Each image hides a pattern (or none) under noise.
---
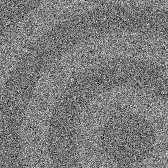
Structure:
rings round one point
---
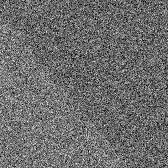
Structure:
a sharp edge
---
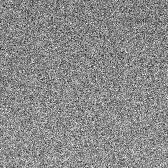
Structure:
a smooth slope
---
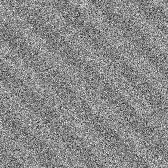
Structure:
diagonal stripes
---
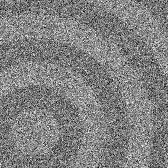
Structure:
rings round one point
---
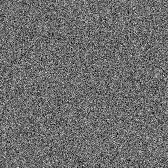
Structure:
only noise
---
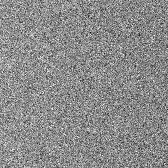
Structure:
a smooth slope
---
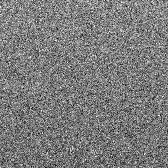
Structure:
a smooth slope
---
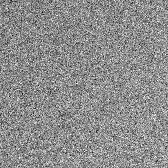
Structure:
a smooth slope
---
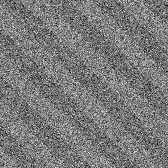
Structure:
diagonal stripes
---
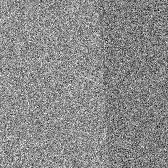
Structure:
a sharp edge
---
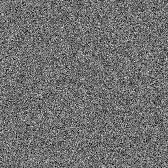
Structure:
only noise
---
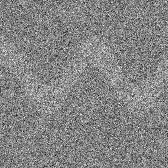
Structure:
a wavy band
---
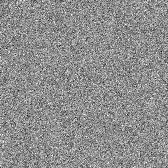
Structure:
only noise
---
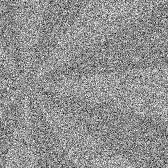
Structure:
spokes from one point
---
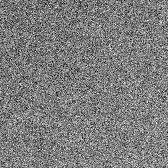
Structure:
a smooth slope
